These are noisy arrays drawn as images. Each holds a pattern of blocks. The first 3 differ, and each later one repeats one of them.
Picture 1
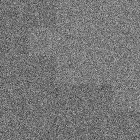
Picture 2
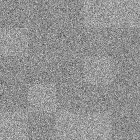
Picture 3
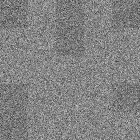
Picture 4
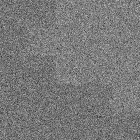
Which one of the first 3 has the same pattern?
1
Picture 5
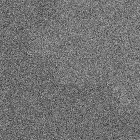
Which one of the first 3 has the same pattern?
1
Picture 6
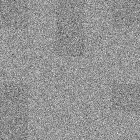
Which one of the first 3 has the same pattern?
3
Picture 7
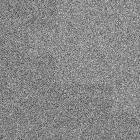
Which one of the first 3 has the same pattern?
1
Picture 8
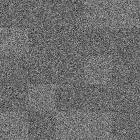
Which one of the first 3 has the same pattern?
2
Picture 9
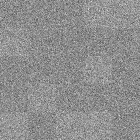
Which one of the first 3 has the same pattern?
2
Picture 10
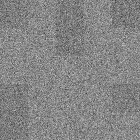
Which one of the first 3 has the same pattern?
3
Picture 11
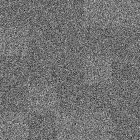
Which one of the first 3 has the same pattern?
2
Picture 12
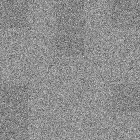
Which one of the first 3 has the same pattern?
3
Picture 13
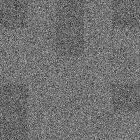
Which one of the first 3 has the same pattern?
3
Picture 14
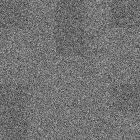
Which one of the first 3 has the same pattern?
3
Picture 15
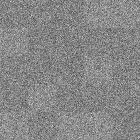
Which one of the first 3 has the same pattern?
2
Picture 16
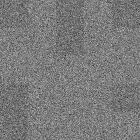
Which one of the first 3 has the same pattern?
3
